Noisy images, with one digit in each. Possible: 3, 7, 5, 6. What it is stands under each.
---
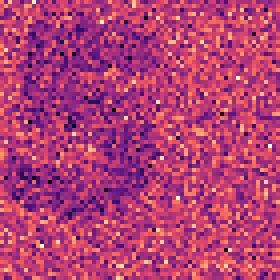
dark 5
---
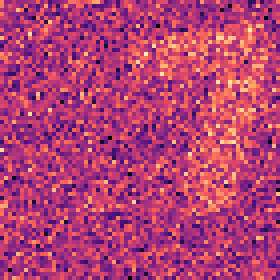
light 7
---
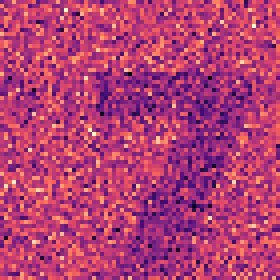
dark 7
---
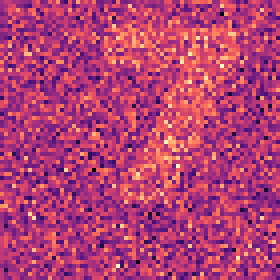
light 7
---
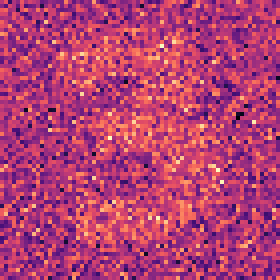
light 3
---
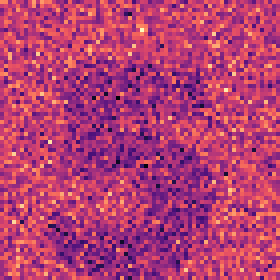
dark 5
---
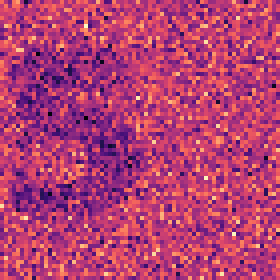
dark 5
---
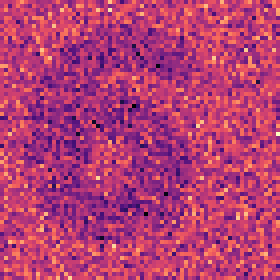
dark 6
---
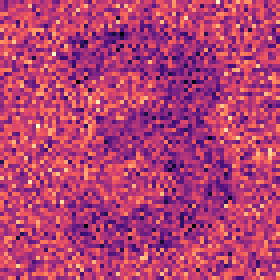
dark 3
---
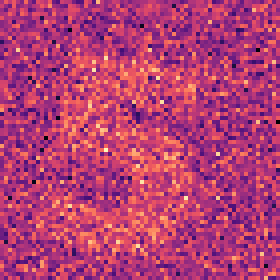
light 5
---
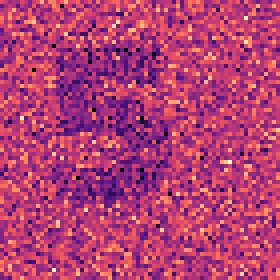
dark 5
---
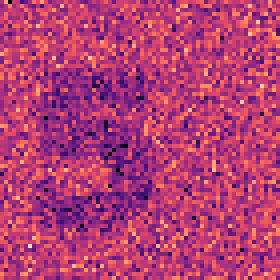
dark 5
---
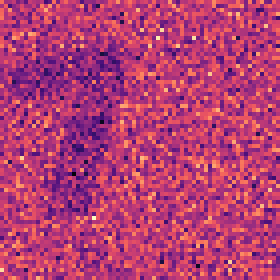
dark 7
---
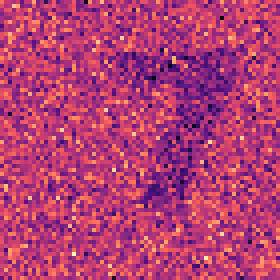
dark 7
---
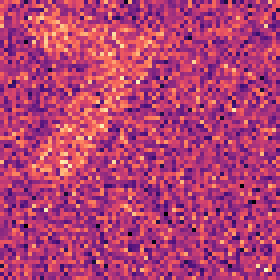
light 7
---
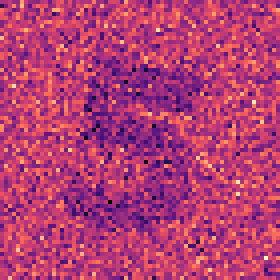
dark 5
